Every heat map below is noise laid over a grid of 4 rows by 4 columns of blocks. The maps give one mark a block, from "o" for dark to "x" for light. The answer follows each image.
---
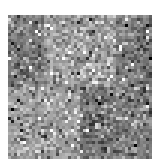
o x x o
o x x o
x x o o
x x o o
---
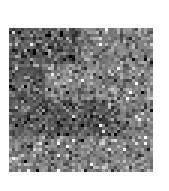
o o x x
o x x x
o o o x
x x x x
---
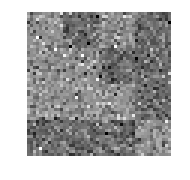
x o x o
x x o o
x x x o
o o o x
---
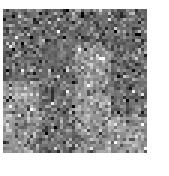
o o o o
o o x o
x o x o
x o x x
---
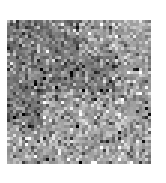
o o x x
o o o x
o x x x
x x x x
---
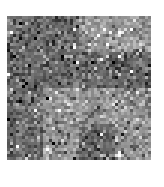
o o x x
o o o o
o x x x
o x o x
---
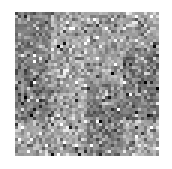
o x x x
o x x o
o x o o
x x o x
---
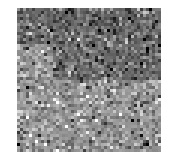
o o o o
x o o o
x x x x
x x x x
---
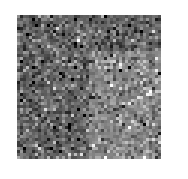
o o o o
o o x x
o o x x
o o x x
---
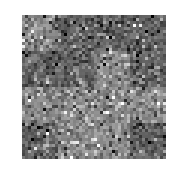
x o o o
o o x o
x x x x
o x x o
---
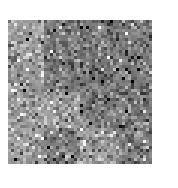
x o o o
x o o o
x x o o
x o x o
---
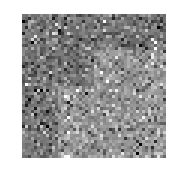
o o o o
o o x x
o x x x
o x x x
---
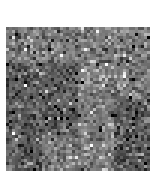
x x x x
o o x x
o o x o
o x x o
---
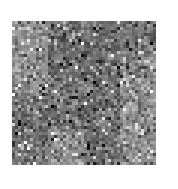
x o o o
x o o x
o o o x
o x o x
